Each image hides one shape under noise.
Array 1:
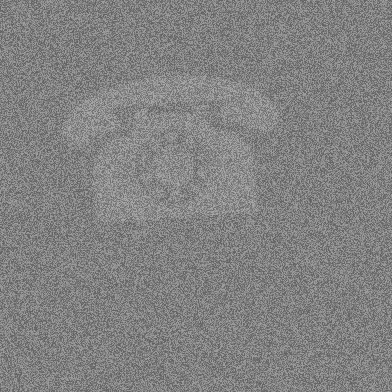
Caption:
light telephone
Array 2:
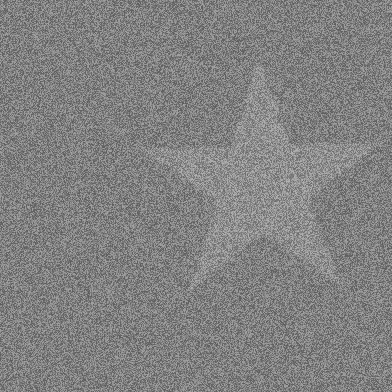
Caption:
light star
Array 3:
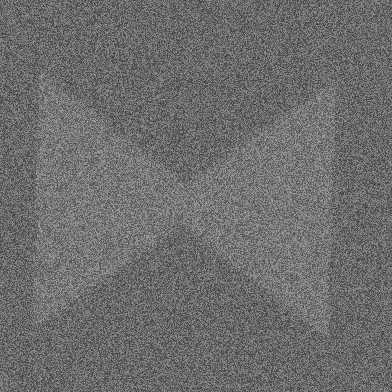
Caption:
light bow tie
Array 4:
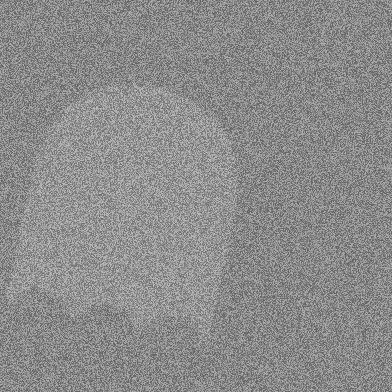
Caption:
light ghost
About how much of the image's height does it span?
two thirds
